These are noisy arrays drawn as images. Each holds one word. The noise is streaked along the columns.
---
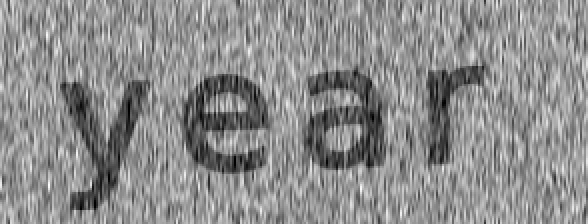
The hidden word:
year
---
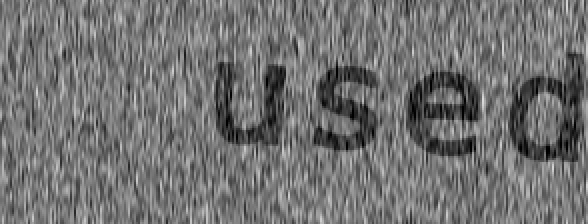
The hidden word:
used
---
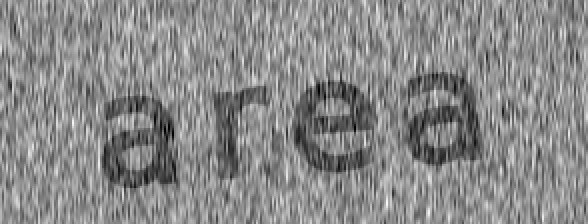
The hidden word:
area
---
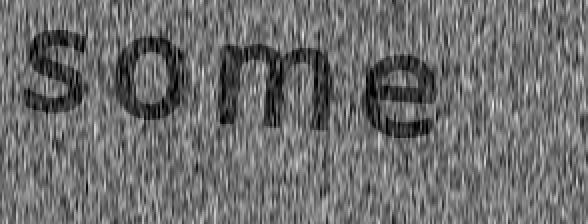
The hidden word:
some
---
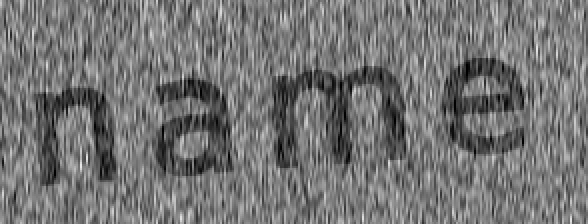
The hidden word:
name
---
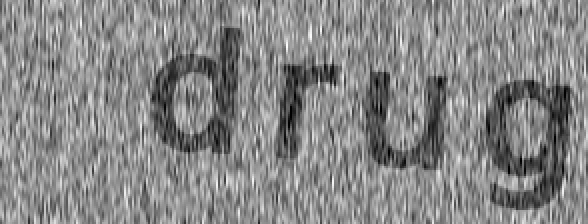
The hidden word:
drug
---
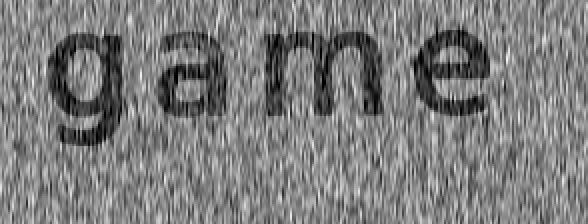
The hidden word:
game
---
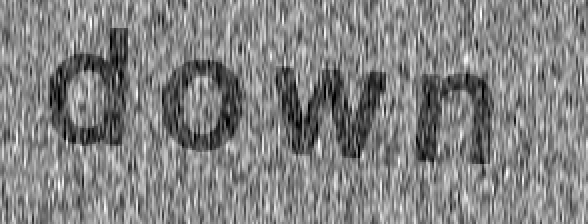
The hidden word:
down
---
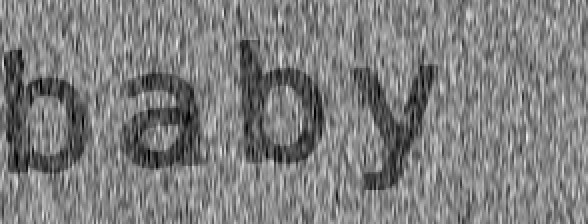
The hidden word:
baby
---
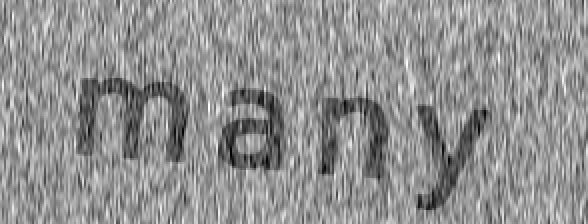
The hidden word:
many
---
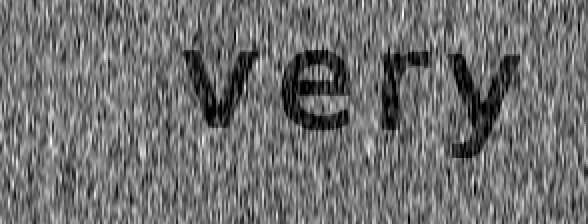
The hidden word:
very
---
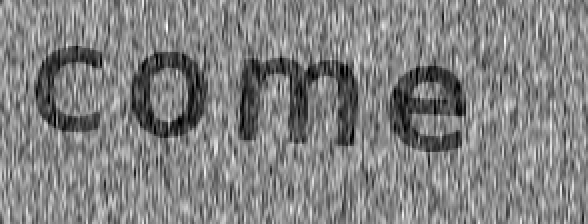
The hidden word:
come
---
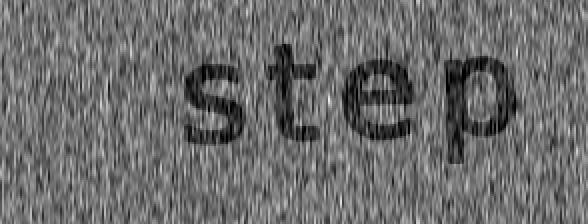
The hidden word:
step
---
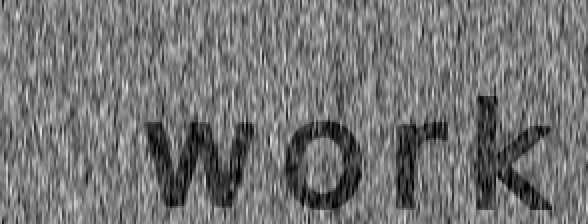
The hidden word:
work
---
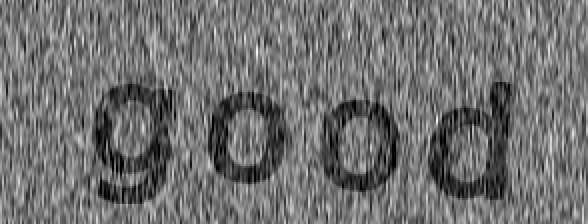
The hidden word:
good
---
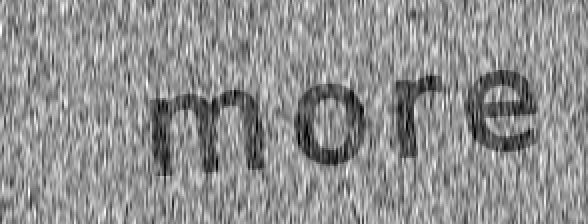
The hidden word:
more
